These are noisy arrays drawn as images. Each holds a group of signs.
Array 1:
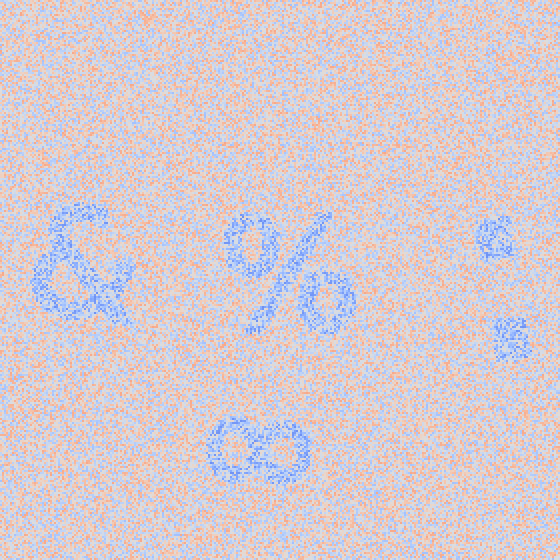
middle left: ampersand; centre: percent sign; middle right: colon; bottom middle: infinity sign
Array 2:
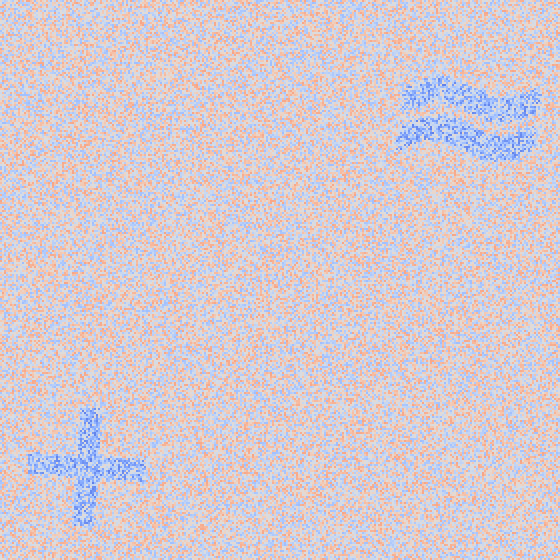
top right: approximately sign; bottom left: plus sign
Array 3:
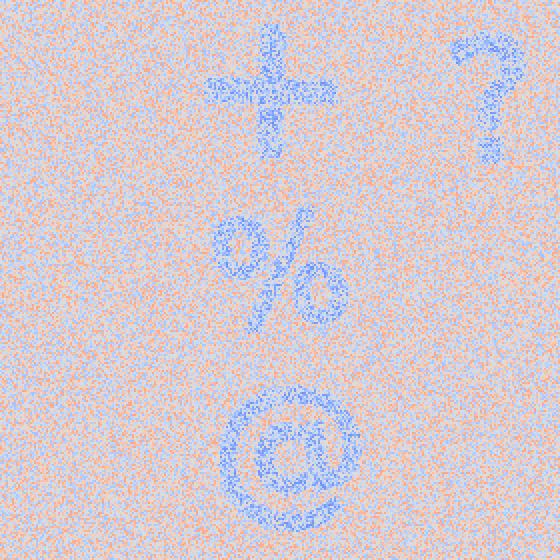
top middle: plus sign; top right: question mark; centre: percent sign; bottom middle: at sign
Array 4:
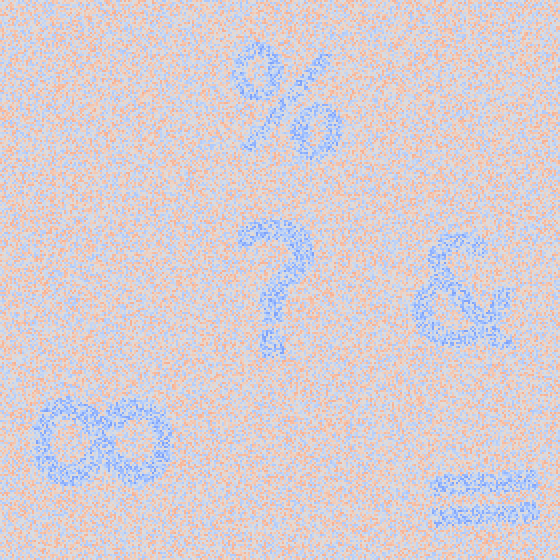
top middle: percent sign; centre: question mark; middle right: ampersand; bottom left: infinity sign; bottom right: equals sign
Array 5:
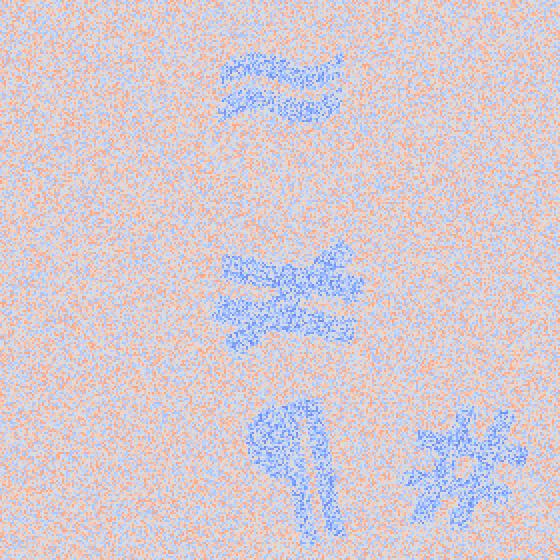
top middle: approximately sign; centre: not-equal sign; bottom middle: pilcrow; bottom right: hash sign
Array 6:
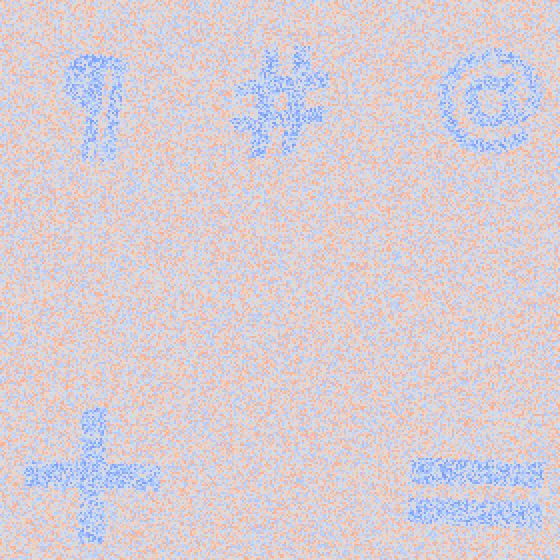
top left: pilcrow; top middle: hash sign; top right: at sign; bottom left: plus sign; bottom right: equals sign
